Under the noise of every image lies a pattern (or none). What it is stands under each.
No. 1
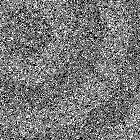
rings round one point
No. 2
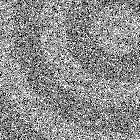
rings round one point
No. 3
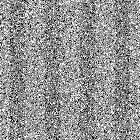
vertical stripes
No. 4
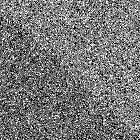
a sharp edge
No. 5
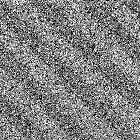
diagonal stripes
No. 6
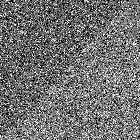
a sharp edge
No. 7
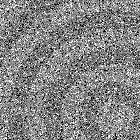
rings round one point
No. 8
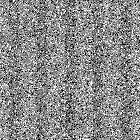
vertical stripes
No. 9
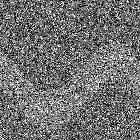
a wavy band
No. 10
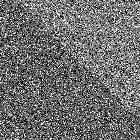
a sharp edge
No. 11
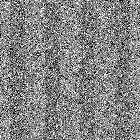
vertical stripes
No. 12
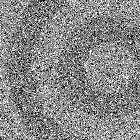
rings round one point
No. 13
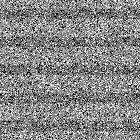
horizontal stripes
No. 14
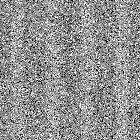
vertical stripes
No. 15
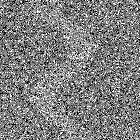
a wavy band
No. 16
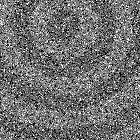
rings round one point
